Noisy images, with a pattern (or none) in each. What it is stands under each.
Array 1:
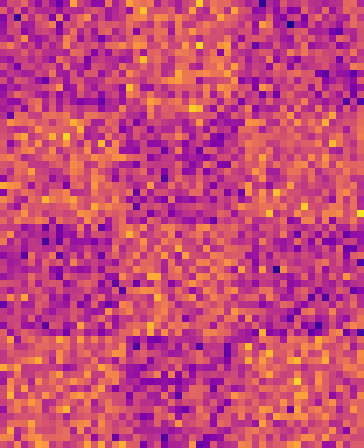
a checkerboard
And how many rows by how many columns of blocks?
4 by 3
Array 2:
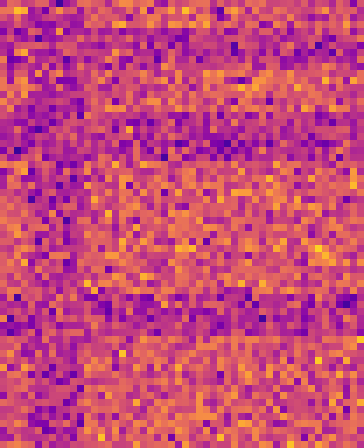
bands of rows crossing bands of columns
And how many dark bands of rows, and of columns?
3 and 1
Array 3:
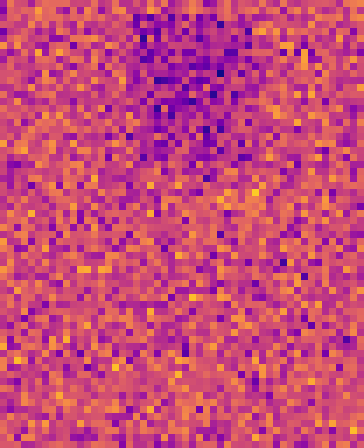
one block
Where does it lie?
top middle
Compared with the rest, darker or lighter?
darker
